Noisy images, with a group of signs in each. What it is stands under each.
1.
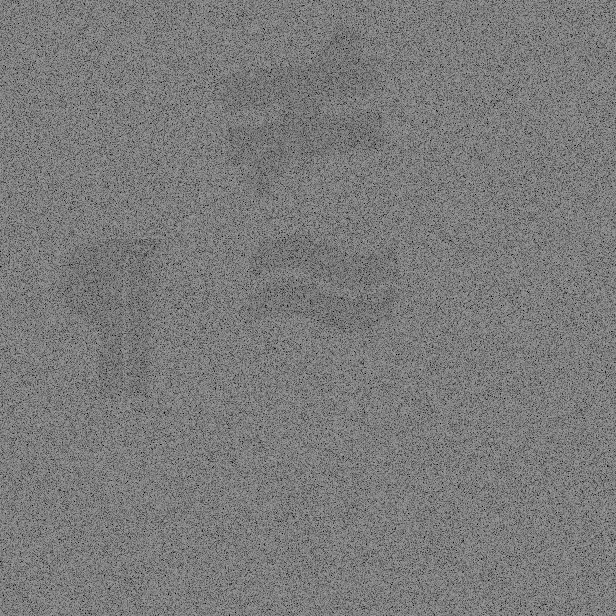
top middle: not-equal sign; middle left: pilcrow; centre: approximately sign
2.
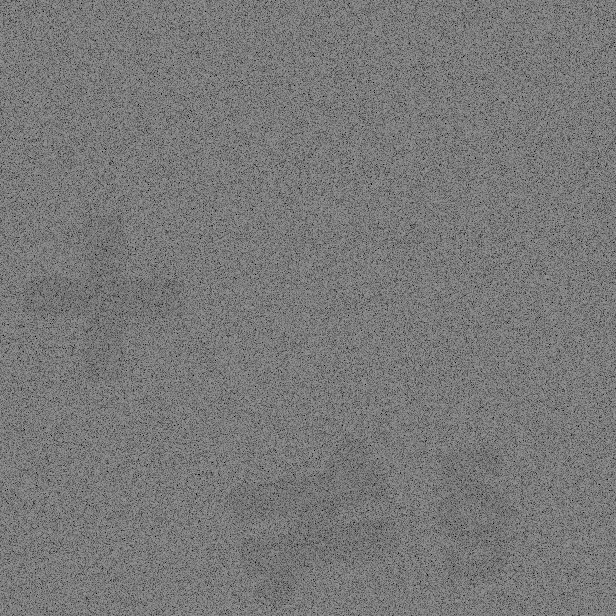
middle left: plus sign; bottom middle: not-equal sign; bottom right: section sign
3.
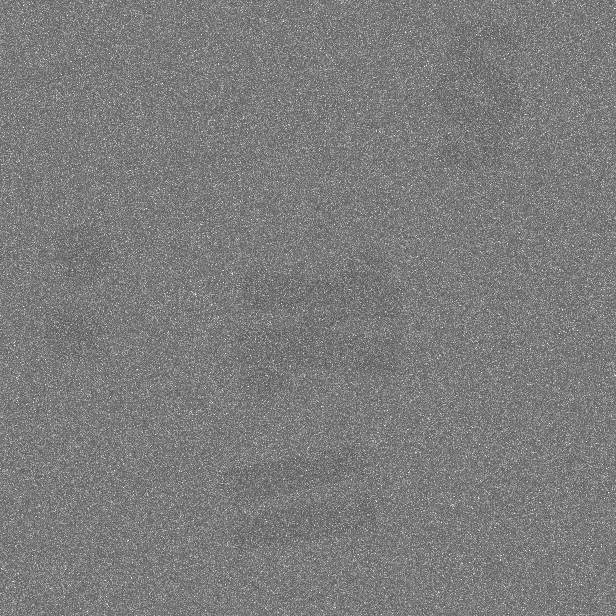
top right: section sign; middle left: colon; centre: not-equal sign; bottom middle: equals sign
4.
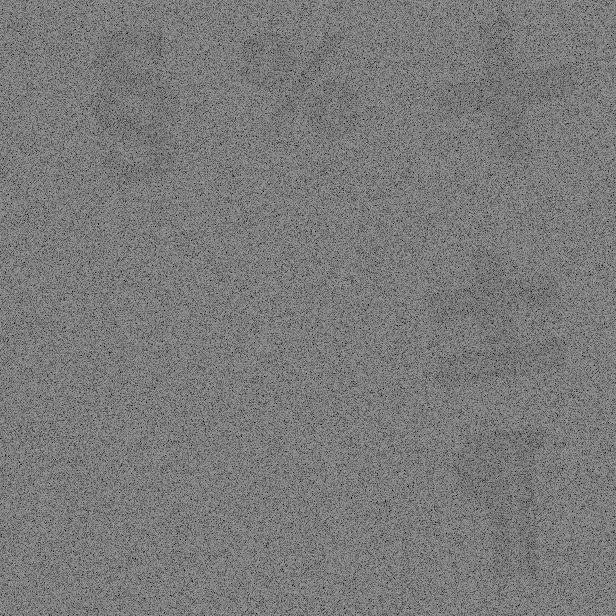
top left: section sign; top middle: percent sign; top right: plus sign; middle right: plus-minus sign; bottom right: pilcrow
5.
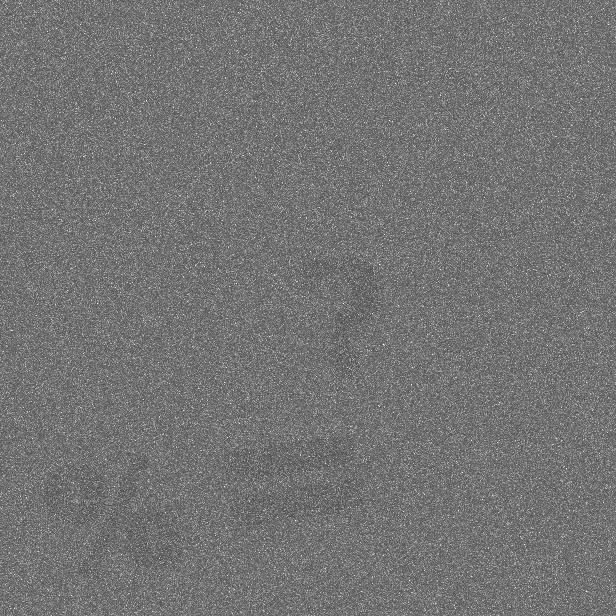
centre: question mark; bottom left: percent sign; bottom middle: equals sign
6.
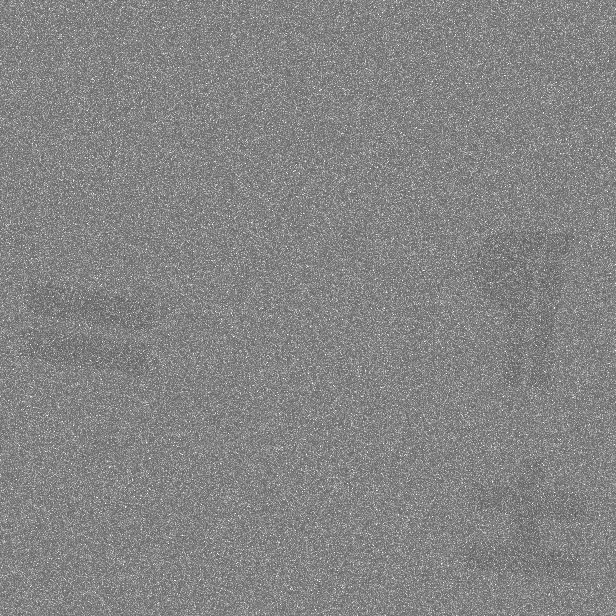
middle left: equals sign; middle right: pilcrow; bottom right: plus-minus sign
